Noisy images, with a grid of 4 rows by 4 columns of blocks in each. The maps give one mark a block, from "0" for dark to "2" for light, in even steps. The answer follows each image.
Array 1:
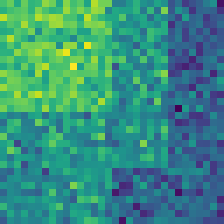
2 2 1 0
2 2 1 0
1 1 1 0
1 1 0 0
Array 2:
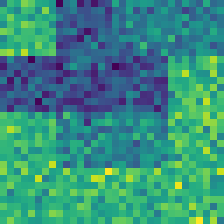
2 0 1 1
0 0 0 2
2 1 1 2
2 2 2 2
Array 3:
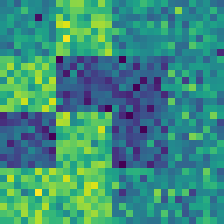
1 2 1 1
2 0 0 1
0 2 0 1
2 2 1 1
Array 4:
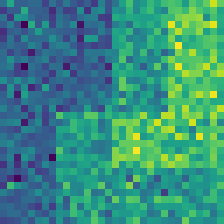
0 0 1 2
0 0 1 2
0 1 2 2
0 1 1 1
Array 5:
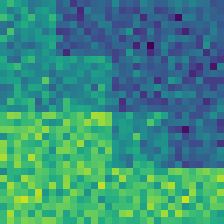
1 0 0 0
1 1 0 0
2 2 1 0
2 2 2 2
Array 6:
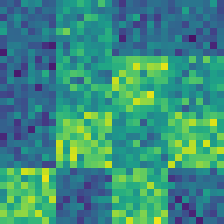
0 1 0 0
0 1 2 1
0 2 1 2
2 0 2 0
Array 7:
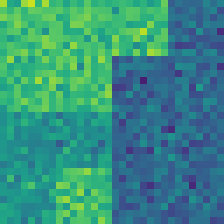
2 2 2 0
2 2 0 0
1 1 0 0
1 2 0 0
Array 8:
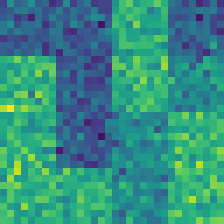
0 0 2 0
2 0 2 1
2 0 1 2
2 2 1 2
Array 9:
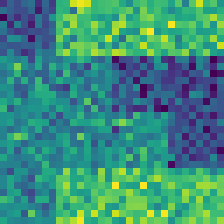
0 2 2 2
1 1 0 0
1 1 1 0
1 2 2 2
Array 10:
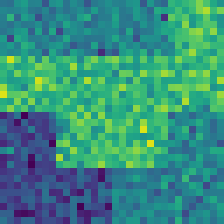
1 1 1 2
2 2 2 2
0 2 2 1
0 0 1 1
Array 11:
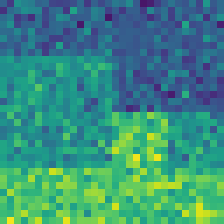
0 0 0 0
1 1 0 0
1 1 2 1
2 2 2 2
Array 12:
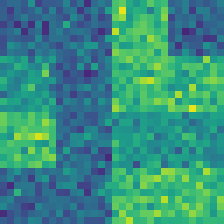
0 0 2 0
1 0 2 2
2 0 1 1
0 0 2 2
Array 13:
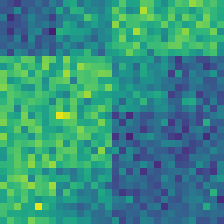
0 1 2 2
2 2 1 0
2 2 0 0
2 1 0 0
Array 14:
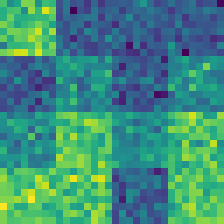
2 0 0 0
0 1 0 1
1 2 1 2
2 2 0 2
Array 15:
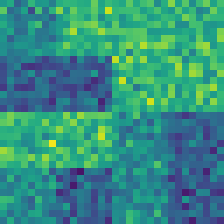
1 2 2 2
0 0 2 2
2 2 1 0
1 0 1 0
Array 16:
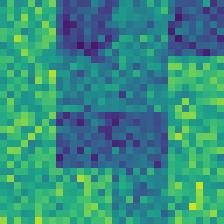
2 0 1 0
2 1 1 2
2 0 0 2
2 2 1 2
